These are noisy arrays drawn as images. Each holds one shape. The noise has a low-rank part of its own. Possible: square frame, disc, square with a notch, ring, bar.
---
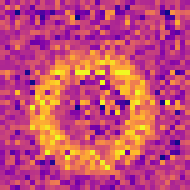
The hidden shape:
ring
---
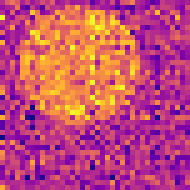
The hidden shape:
disc
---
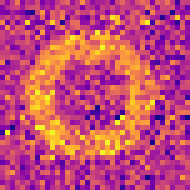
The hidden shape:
ring
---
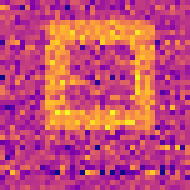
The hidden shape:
square frame
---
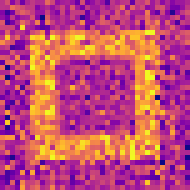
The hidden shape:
square frame
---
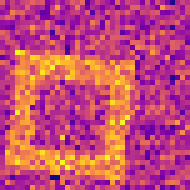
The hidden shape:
square frame
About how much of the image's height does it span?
two thirds
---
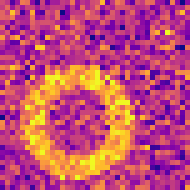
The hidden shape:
ring
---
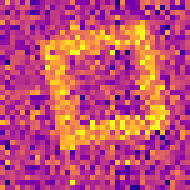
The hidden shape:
square frame
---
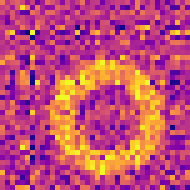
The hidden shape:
ring
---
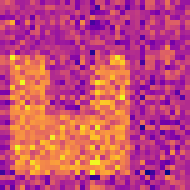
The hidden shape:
square with a notch
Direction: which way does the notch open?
up
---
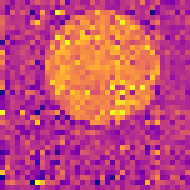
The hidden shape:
disc
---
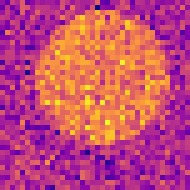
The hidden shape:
disc
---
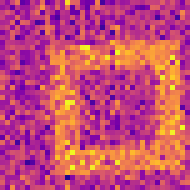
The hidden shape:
square frame
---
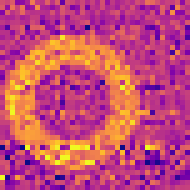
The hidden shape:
ring
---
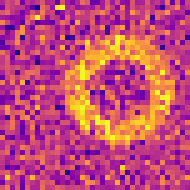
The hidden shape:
ring
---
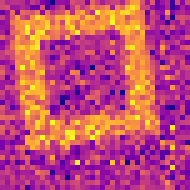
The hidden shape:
square frame
